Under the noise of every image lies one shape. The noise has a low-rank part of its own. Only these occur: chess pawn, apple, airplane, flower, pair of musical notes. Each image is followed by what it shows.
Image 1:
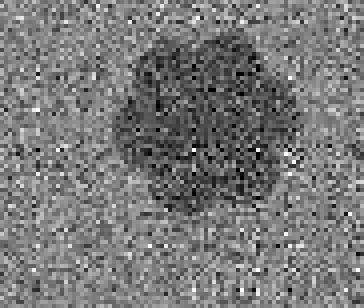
flower
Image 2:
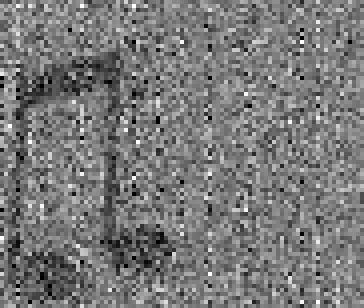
pair of musical notes
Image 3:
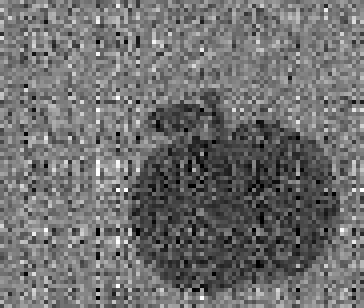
apple
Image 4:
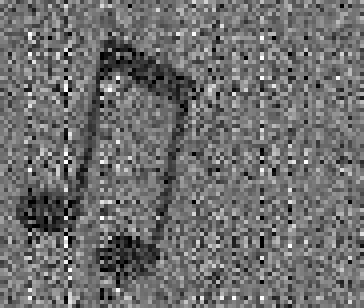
pair of musical notes
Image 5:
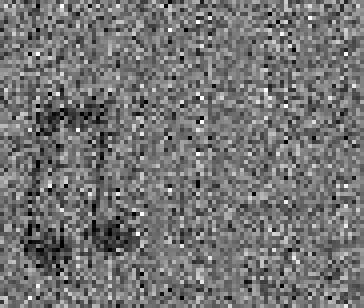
pair of musical notes
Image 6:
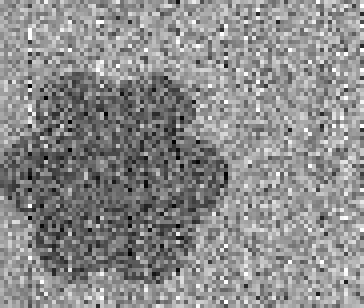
flower
